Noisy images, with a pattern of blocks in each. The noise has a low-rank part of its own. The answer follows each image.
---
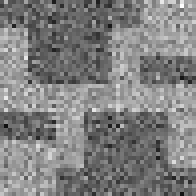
the same after a half turn
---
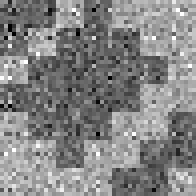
mirrored about the diagonal from the top left
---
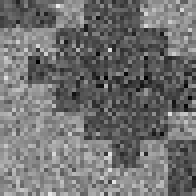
mirrored about the diagonal from the bottom left
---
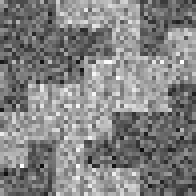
the same after a half turn
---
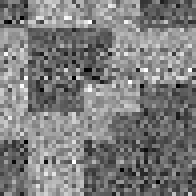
mirrored about the diagonal from the top left
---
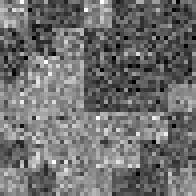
mirrored about the diagonal from the bottom left
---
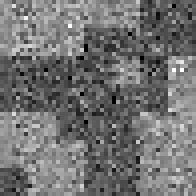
mirrored about the diagonal from the bottom left
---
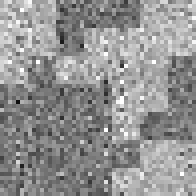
mirrored about the diagonal from the bottom left
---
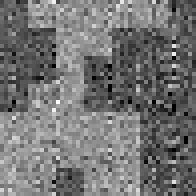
no symmetry
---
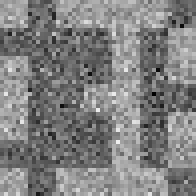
top and bottom mirror each other
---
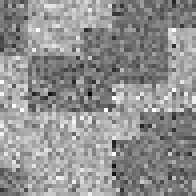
no symmetry
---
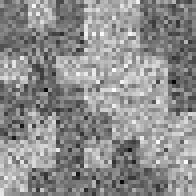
no symmetry
